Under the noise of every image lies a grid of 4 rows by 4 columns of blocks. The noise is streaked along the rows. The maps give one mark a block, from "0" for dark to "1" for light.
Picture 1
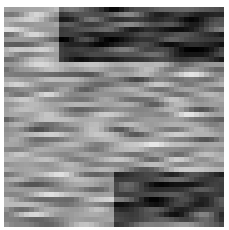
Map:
1 0 0 0
1 1 1 1
1 1 1 1
1 1 0 0
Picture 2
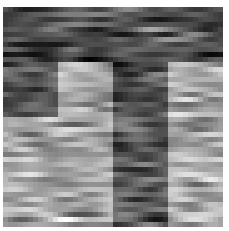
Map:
0 0 0 0
0 1 0 1
1 1 0 1
1 1 0 1
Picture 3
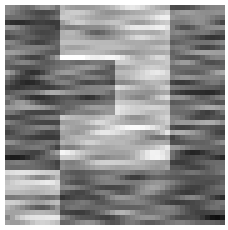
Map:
0 1 1 0
0 0 1 0
0 1 1 0
1 0 0 0
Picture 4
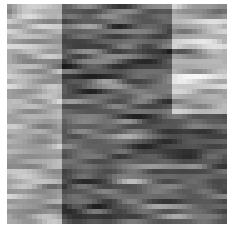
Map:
1 0 0 1
1 0 0 1
1 0 0 0
1 0 0 0
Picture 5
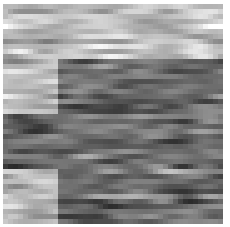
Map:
1 1 1 1
1 0 0 0
0 0 0 0
1 0 0 0
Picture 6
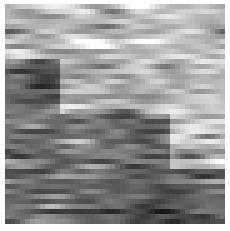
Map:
1 1 1 1
0 1 1 1
0 0 0 1
0 0 0 0
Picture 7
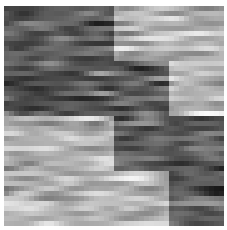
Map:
0 0 1 1
0 0 0 1
1 1 0 0
1 1 1 0
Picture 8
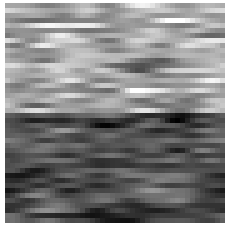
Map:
1 1 1 1
1 1 1 1
0 0 0 0
0 0 0 0
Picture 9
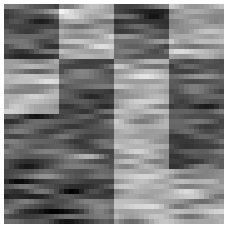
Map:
0 1 0 1
1 0 1 0
0 0 1 0
0 0 1 1
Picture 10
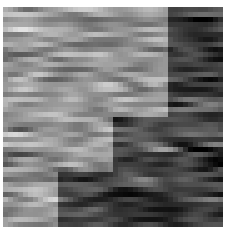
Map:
1 1 1 0
1 1 1 0
1 1 0 0
1 0 0 0
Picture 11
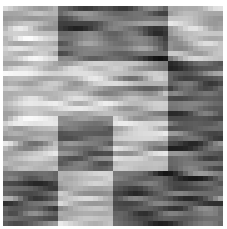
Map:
1 0 0 1
1 1 1 0
1 0 1 0
0 1 0 0
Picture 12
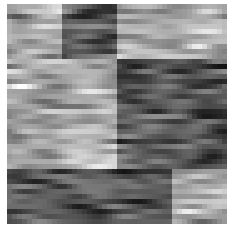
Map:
1 0 1 1
1 1 0 0
1 1 0 0
0 0 0 1
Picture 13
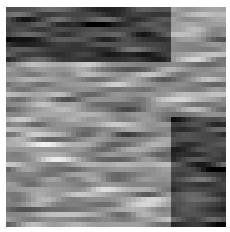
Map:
0 0 0 1
1 1 1 1
1 1 1 0
1 1 1 0
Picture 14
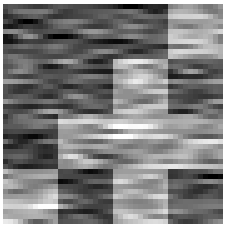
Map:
0 0 0 1
0 0 1 0
0 1 1 1
1 0 1 0
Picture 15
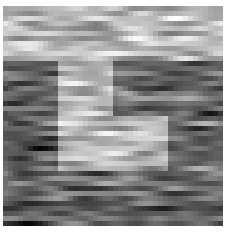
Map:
1 1 1 1
0 1 0 0
0 1 1 0
0 0 0 0
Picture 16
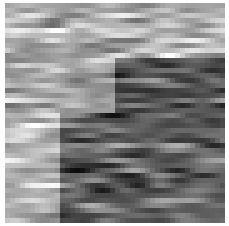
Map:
1 1 1 1
1 1 0 0
1 0 0 0
1 0 0 0
